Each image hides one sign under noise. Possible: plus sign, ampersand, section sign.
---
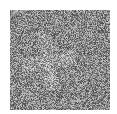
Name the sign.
plus sign
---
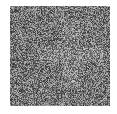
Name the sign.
plus sign
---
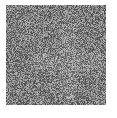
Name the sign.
plus sign
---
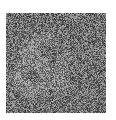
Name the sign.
ampersand
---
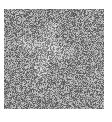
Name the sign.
plus sign
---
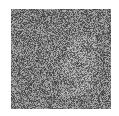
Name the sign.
section sign
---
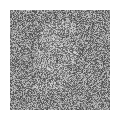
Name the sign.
section sign
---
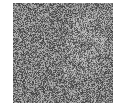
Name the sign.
section sign
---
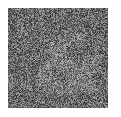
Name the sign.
ampersand
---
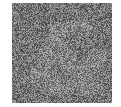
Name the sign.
ampersand
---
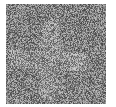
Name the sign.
plus sign
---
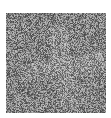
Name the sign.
plus sign
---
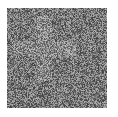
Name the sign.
plus sign
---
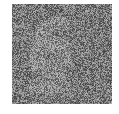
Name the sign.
section sign
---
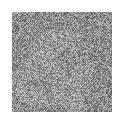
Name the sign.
ampersand
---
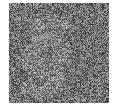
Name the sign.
section sign
